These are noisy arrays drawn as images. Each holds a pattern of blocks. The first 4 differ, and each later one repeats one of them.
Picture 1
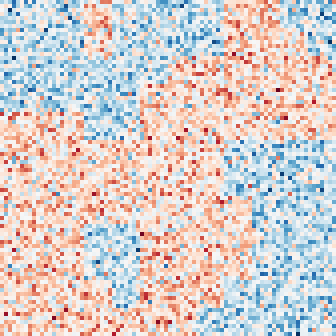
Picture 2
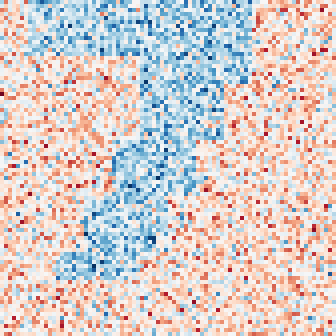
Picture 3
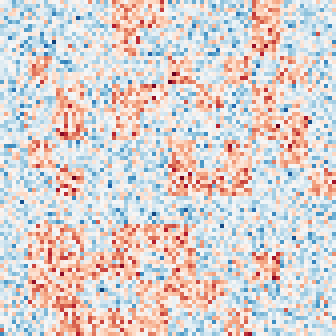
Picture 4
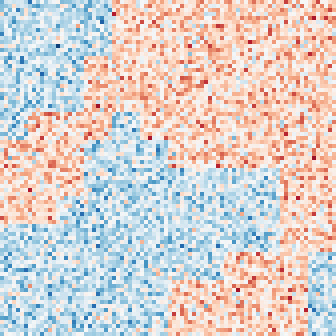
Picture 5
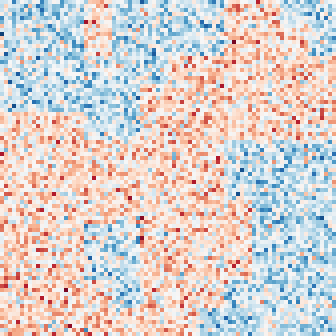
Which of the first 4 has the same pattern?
1
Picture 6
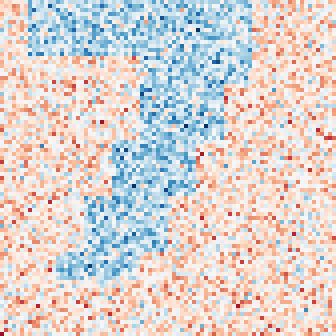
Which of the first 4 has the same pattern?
2
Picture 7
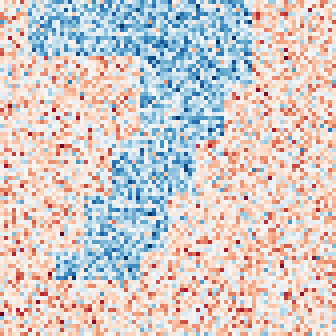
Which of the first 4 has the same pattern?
2
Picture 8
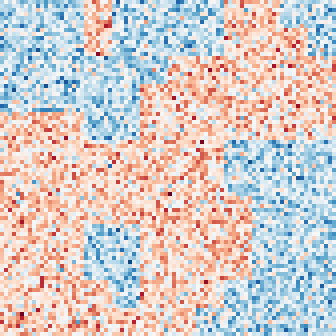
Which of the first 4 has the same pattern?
1
